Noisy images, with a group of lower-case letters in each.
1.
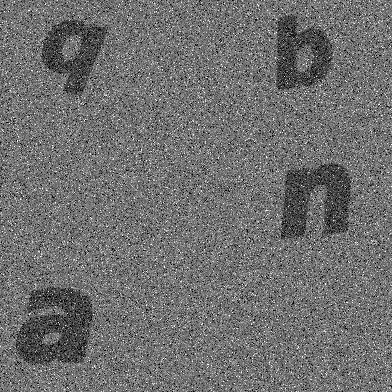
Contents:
top left: q; top right: b; middle right: n; bottom left: a
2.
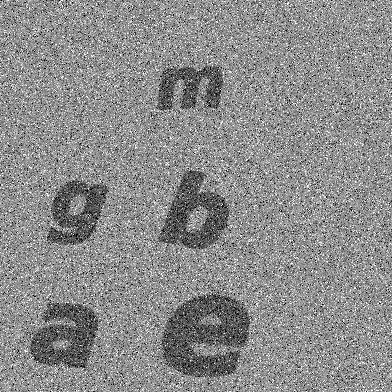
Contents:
top middle: m; middle left: g; centre: b; bottom left: a; bottom middle: e
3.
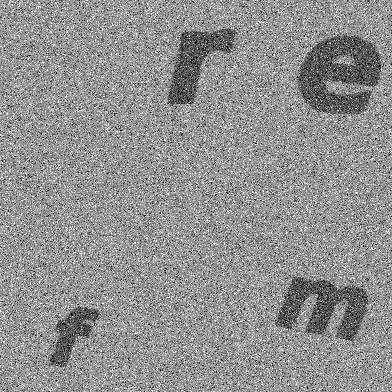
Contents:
top middle: r; top right: e; bottom left: f; bottom right: m
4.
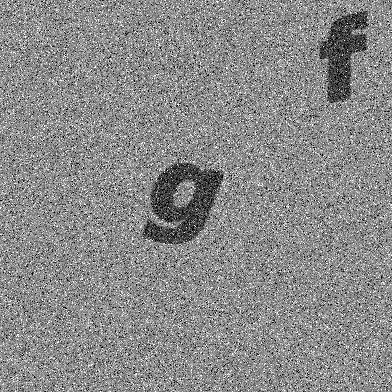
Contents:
top right: f; centre: g
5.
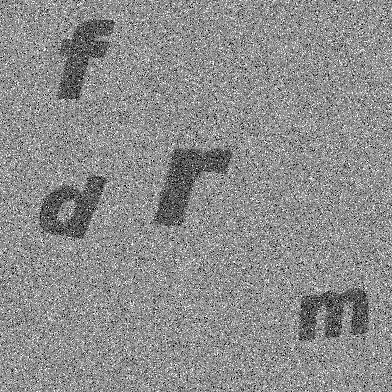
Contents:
top left: f; middle left: d; centre: r; bottom right: m
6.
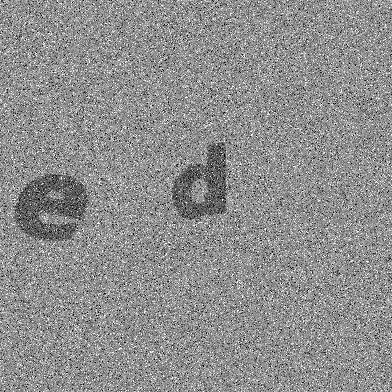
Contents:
middle left: e; centre: d
